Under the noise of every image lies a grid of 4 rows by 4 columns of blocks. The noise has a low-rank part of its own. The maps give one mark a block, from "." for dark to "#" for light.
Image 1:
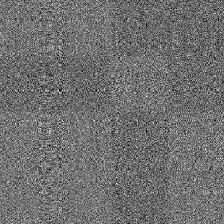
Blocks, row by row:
# # . .
. . # .
# # . #
# # . #
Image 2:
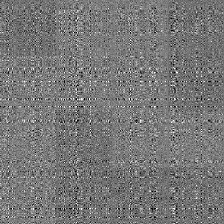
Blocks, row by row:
. # # .
# # # .
# . # #
# . . .
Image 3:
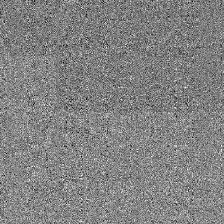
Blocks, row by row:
. . . .
# . . .
# # # #
# # # #
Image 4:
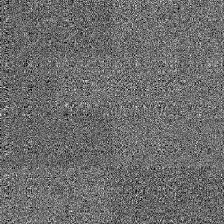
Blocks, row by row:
. . # #
. # # #
. . # #
# # . .
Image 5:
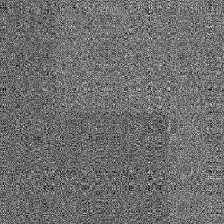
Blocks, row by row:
. # # #
. # # #
. . . #
. . . #
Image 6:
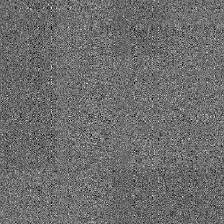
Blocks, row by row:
. # . #
. # # #
. # # #
# # . .
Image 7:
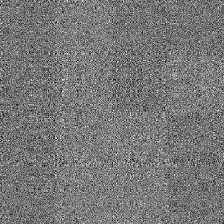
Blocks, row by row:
. # . .
. # . #
. # # .
. # # .
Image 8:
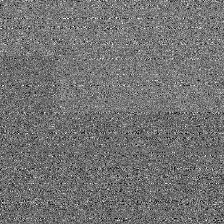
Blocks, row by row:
# # # #
. # # #
. . . .
. . . .
